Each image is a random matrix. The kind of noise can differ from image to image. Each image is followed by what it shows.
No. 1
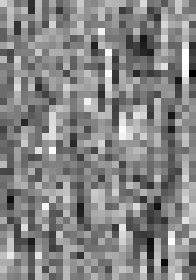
streaked along the columns
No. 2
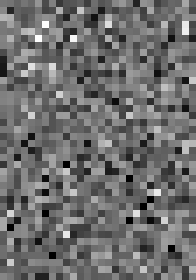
heavy tails
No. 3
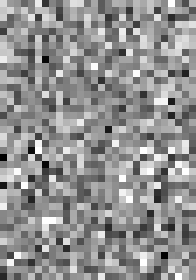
low rank plus noise
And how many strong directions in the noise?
one
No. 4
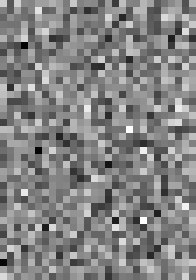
independent entries
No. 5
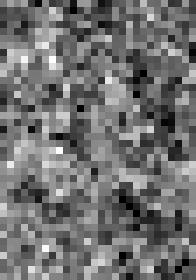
blotchy
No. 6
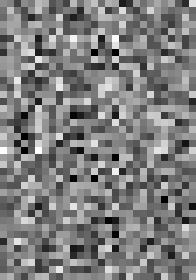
low rank plus noise
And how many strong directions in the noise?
three or four
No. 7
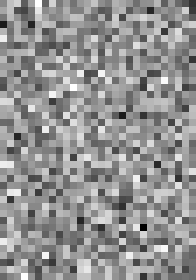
independent entries
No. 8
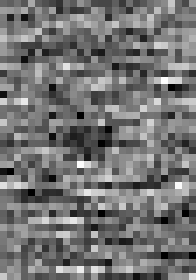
streaked along the rows
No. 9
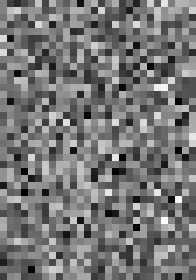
independent entries
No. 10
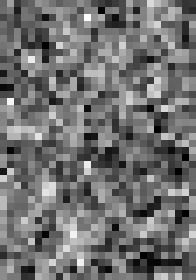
blotchy
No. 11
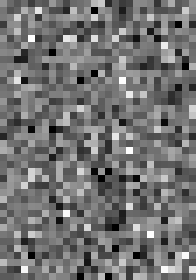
heavy tails
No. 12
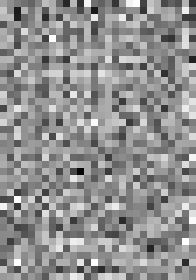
low rank plus noise
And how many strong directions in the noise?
three or four
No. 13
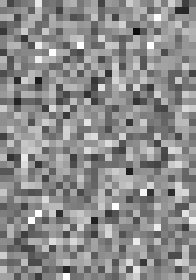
independent entries
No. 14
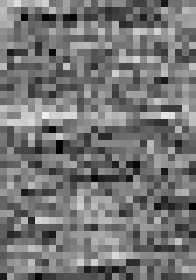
streaked along the rows
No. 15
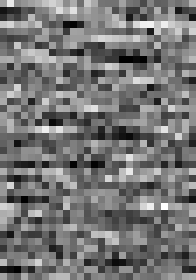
streaked along the rows
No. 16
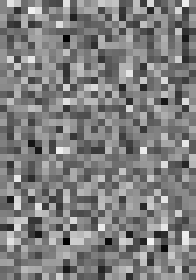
low rank plus noise
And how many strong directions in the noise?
three or four
